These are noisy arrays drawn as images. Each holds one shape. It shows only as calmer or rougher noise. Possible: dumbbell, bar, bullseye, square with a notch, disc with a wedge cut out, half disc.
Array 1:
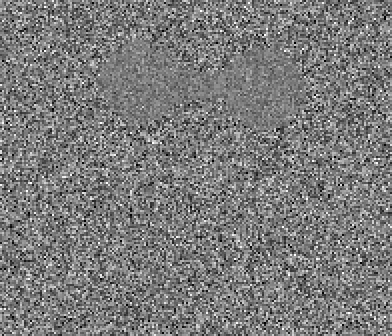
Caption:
calm dumbbell
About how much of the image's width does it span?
half
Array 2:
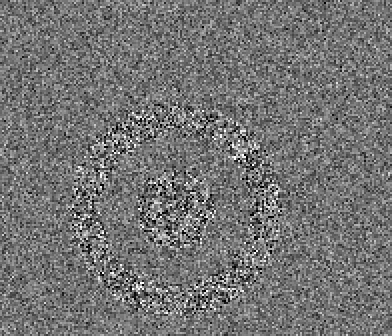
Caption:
rough bullseye
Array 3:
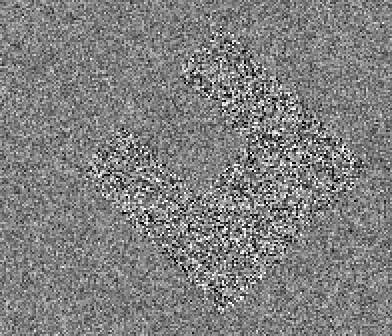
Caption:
rough square with a notch
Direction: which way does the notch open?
up and left
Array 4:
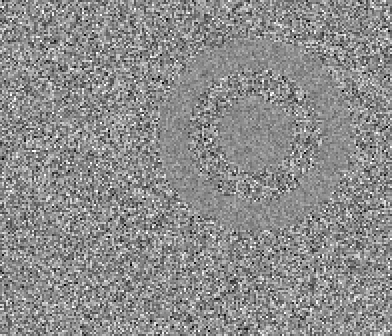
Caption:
calm bullseye
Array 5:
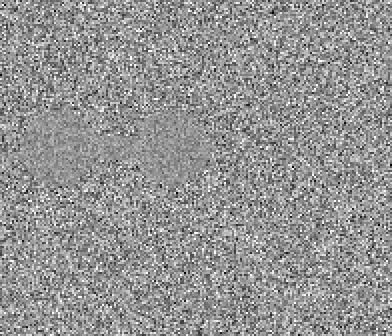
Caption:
calm dumbbell
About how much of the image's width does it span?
half
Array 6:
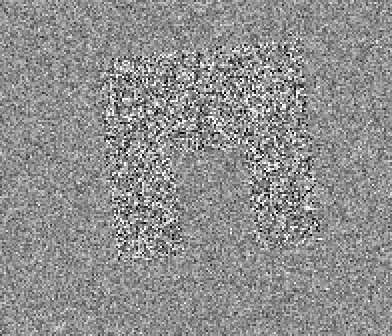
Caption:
rough square with a notch
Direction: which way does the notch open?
down
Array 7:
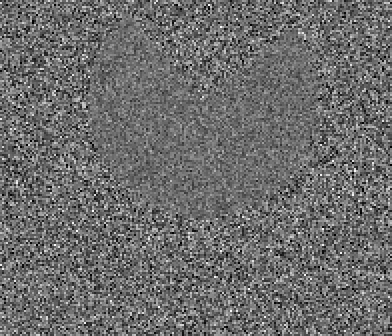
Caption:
calm disc with a wedge cut out
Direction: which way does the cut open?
up
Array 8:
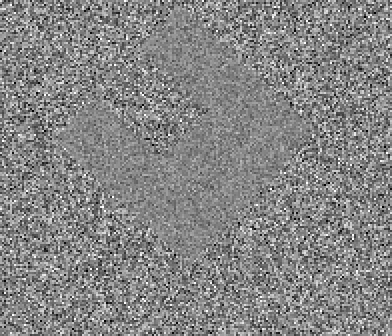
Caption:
calm square with a notch
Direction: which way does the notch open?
up and left
